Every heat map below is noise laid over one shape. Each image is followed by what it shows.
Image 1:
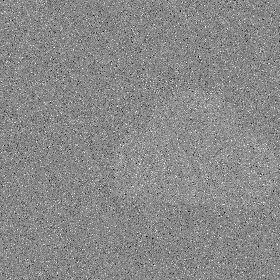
light cloud
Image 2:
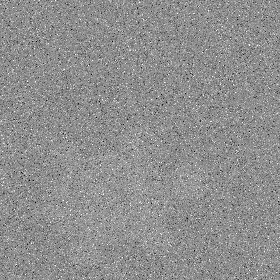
light turtle
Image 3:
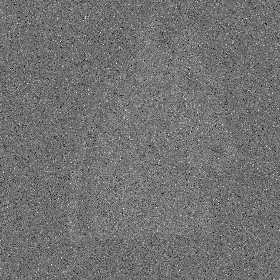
light chess knight
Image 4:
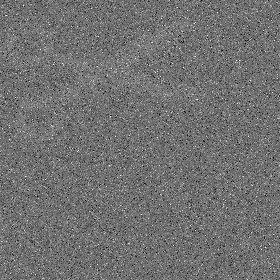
light pair of scissors
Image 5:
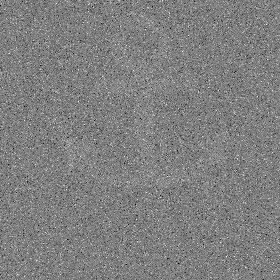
light anchor
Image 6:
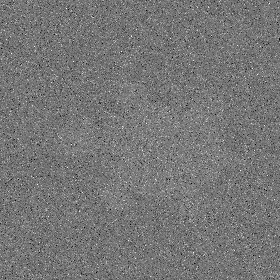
light turtle
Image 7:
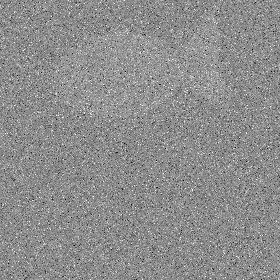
light fish
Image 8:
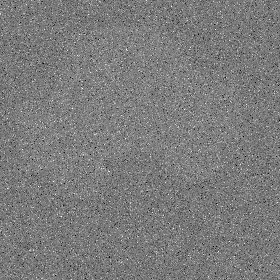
light car
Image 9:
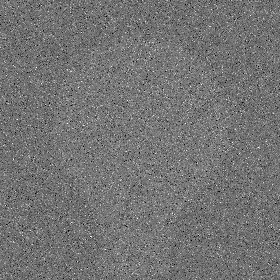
light light bulb
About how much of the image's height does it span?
nearly all
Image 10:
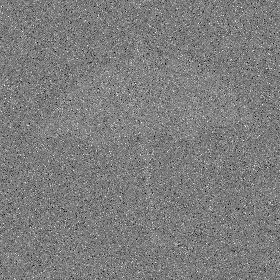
light umbrella
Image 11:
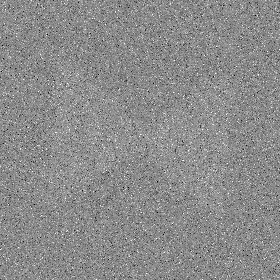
light bow tie
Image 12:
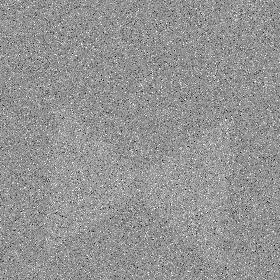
light bow tie
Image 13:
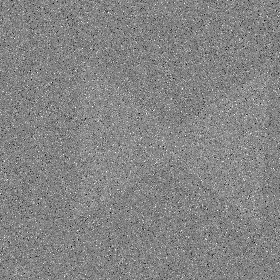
light bow tie
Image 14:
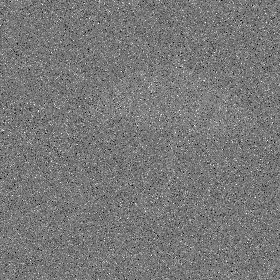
light umbrella
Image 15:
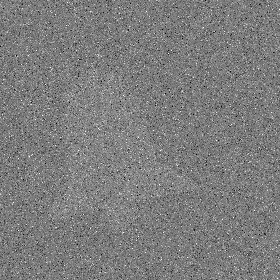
light bell
